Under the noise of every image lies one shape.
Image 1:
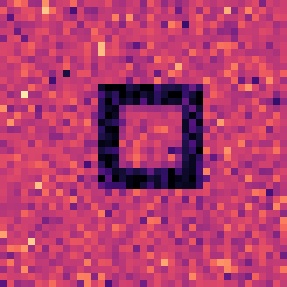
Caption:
dark square frame, centre
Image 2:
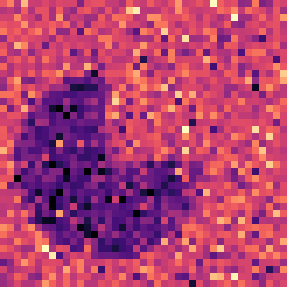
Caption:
dark disc with a wedge cut out
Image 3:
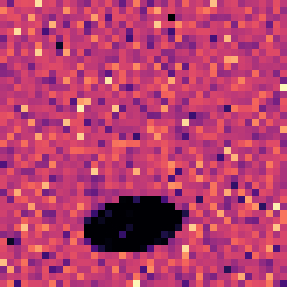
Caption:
dark ellipse, bottom middle
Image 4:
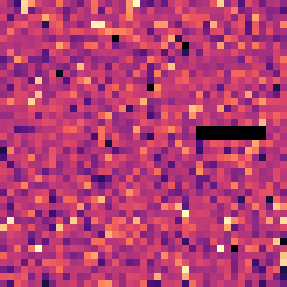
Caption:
dark bar, middle right
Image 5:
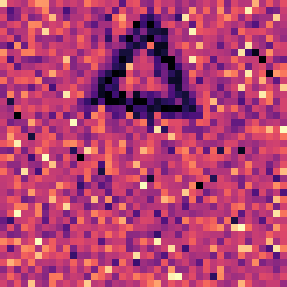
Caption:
dark triangle frame, top middle
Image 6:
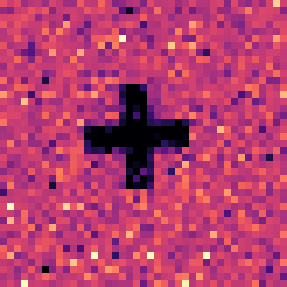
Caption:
dark cross, centre
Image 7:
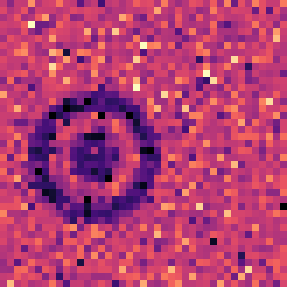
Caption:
dark bullseye
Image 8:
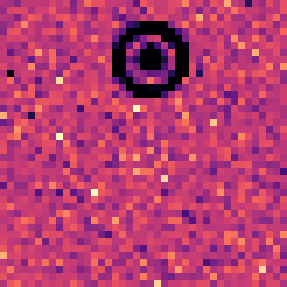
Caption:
dark bullseye, top middle
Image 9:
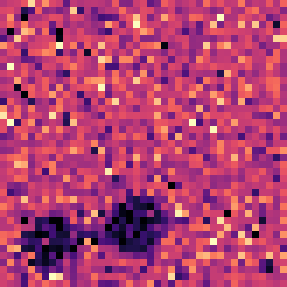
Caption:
dark dumbbell
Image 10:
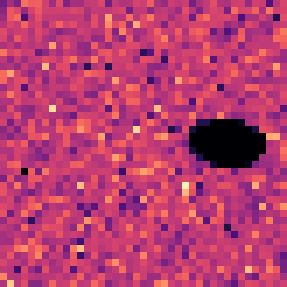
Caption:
dark ellipse, middle right
